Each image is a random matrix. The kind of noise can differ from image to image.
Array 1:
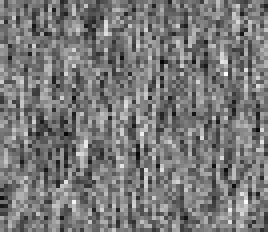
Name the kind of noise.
streaked along the columns
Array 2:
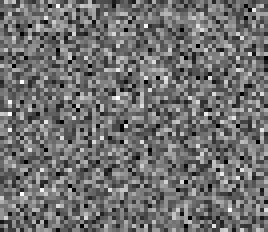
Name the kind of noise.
independent entries
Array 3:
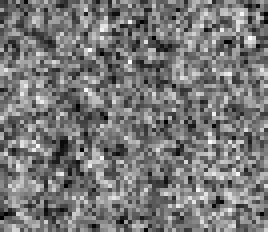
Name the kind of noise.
blotchy
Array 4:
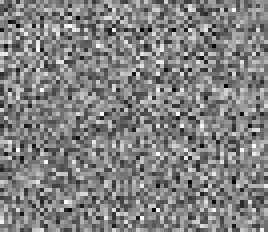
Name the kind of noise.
low rank plus noise
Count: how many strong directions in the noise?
three or four
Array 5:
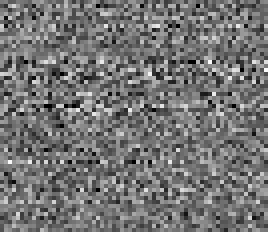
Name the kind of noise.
rows of uneven size
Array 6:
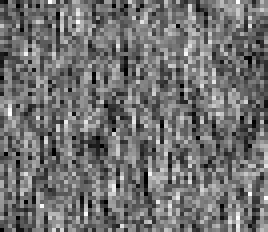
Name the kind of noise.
streaked along the columns
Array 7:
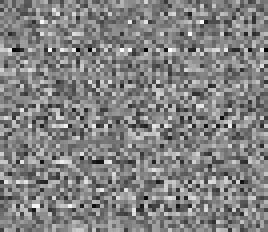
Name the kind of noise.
rows of uneven size
